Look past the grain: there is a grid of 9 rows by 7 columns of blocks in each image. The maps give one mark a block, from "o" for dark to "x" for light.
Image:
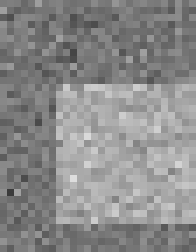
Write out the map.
o o o o o o o
o o o o o o o
o o o o o o o
o o x x x x x
o o x x x x x
o o x x x x x
o o x x x x x
o o x x x x x
o o o o o o o
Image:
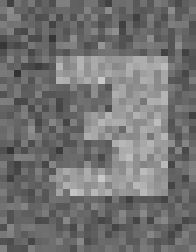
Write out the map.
o o o o o o o
o o o o o o o
o o x x x x o
o o o o x x o
o o o x x x o
o o o o x x o
o o x x x x o
o o o o o o o
o o o o o o o
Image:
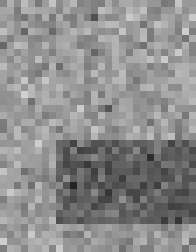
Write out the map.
x x x x x x x
x x x x x x x
x x x x x x x
x x x x x x x
x x x x x x x
x x o o o o o
x x o o o o o
x x o o o o o
x x x x x x x
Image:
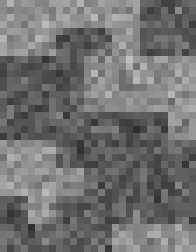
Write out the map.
x x x x x o o
x x o o x o o
o o o x x x x
o o o x x x x
o o o o o o x
x x o o o o o
x x x o o o o
o x o o o o o
o o o o x x x
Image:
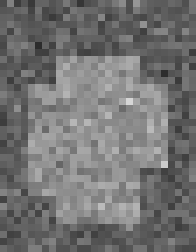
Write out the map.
o o o o o o o
o o o o o o o
o o x x x o o
o x x x x x o
o x x x x x o
o x x x x x o
o x x x x o o
o o x x x o o
o o o o o o o
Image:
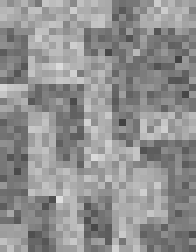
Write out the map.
x x x x o x x
o x x o o o o
o x x x o o o
x o o x o o o
o x o x o x x
o x o x x o o
o x x x x x o
o o x o x x o
x o x o x o o
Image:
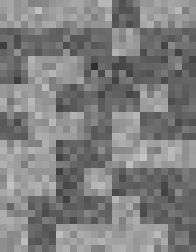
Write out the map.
x x x x o x x
o o o o x o o
o x x o o o o
x x o o o x o
o x x o x o o
x x o o x x x
x x o x o o o
x o o o x o o
x o x x x x o
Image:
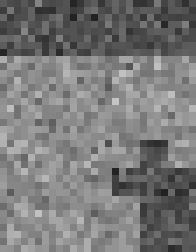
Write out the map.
o o o o o o o
o o o o o o o
x x x x x x x
x x x x x x x
x x x x x x x
x x x x x o x
x x x x o o o
x x x x x o o
x x x x x o o
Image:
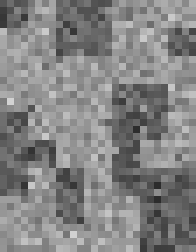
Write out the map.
o x o o x x x
x x o o x x o
x x x x x x x
x x x x o o x
o x x x o o x
o o x x o x x
o x o x o o o
x x o x x o o
x x x x x o o
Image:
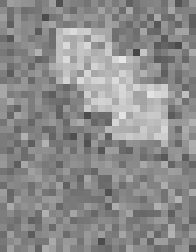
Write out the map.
o o o o o o o
o o x x o o o
o o x x x o o
o o o x x x o
o o o o x x o
o o o o o o o
o o o o o o o
o o o o o o o
o o o o o o o
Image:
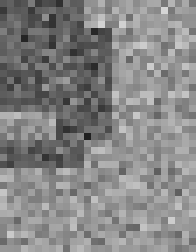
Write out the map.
o o o x x x x
o o o o x x x
o o o o x x x
o o o o x x x
x x o o x x x
o o o x x x x
x x x x x x x
x x x x x x x
x x x x x x x
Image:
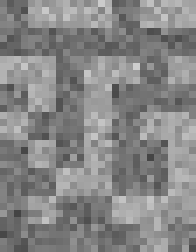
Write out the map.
o x x x o x x
o o o o o o o
x x o x x o x
o x o x o o o
x o o x o x x
o x o x o o x
o o x x o o x
o x o o x x x
o o o o o x o
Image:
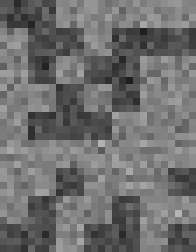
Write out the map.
o o x x x x x
x o o x o o o
x o x o o x x
x x o x o x x
x o o o x x x
x x x x x x x
x x o x x x o
x o x x o x x
o o x o o x o
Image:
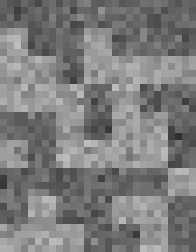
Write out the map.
o o o o o o o
x o o x o o o
x x o x x x x
x x x o x o o
o o x o x x o
x o x x x x o
o o o o o o x
o x o o x x o
x x x o o x o
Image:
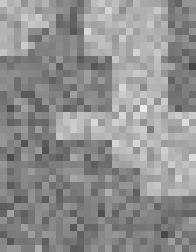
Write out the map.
x x o x x x o
x o o x x x o
o o o o x x o
o o o o x x o
o o x x x x x
o o o o x x x
o o o o o x x
o o o o o o o
o o o o o o o
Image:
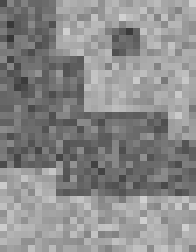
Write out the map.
o o x x x x x
o o x x o x x
o o o x x x x
o o o x x x x
o o o o o o x
o o o o o o o
x x o o o o o
x x x x x x x
x x x x x x x
